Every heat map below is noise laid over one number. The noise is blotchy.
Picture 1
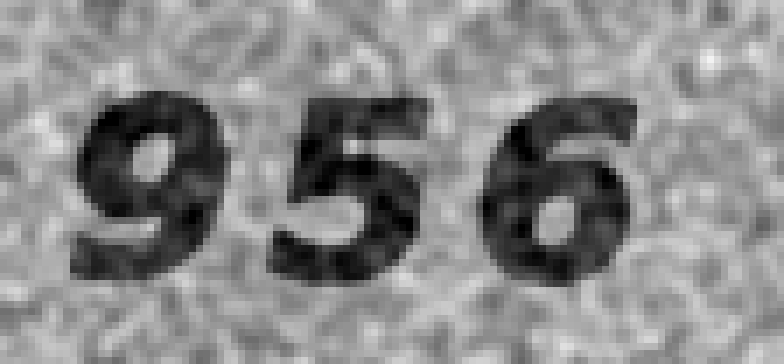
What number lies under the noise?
956
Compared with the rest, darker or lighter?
darker
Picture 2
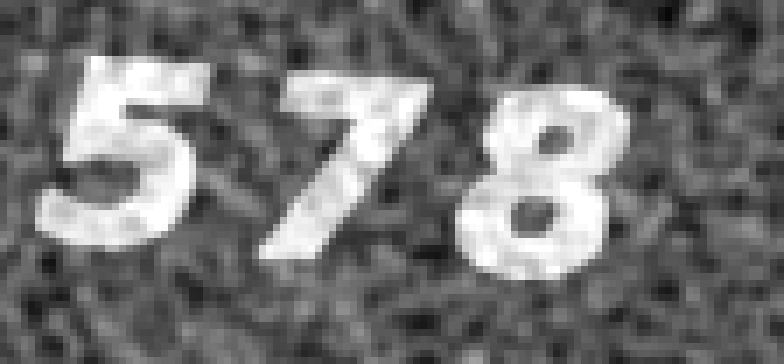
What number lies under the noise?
578
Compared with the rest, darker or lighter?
lighter
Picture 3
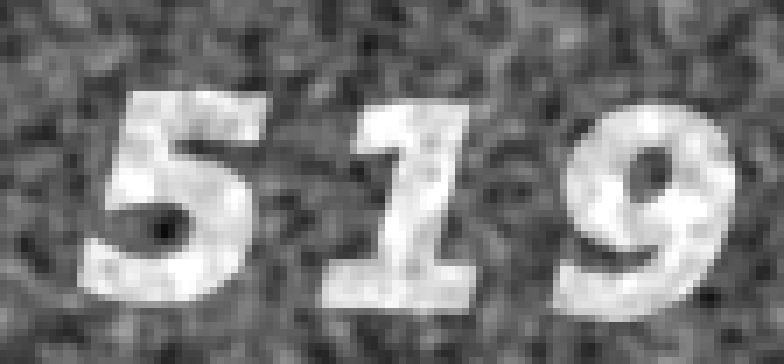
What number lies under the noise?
519
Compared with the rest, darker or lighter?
lighter
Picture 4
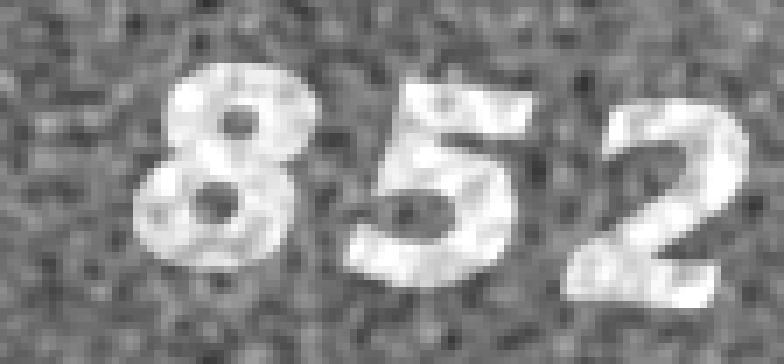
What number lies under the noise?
852
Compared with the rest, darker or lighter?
lighter
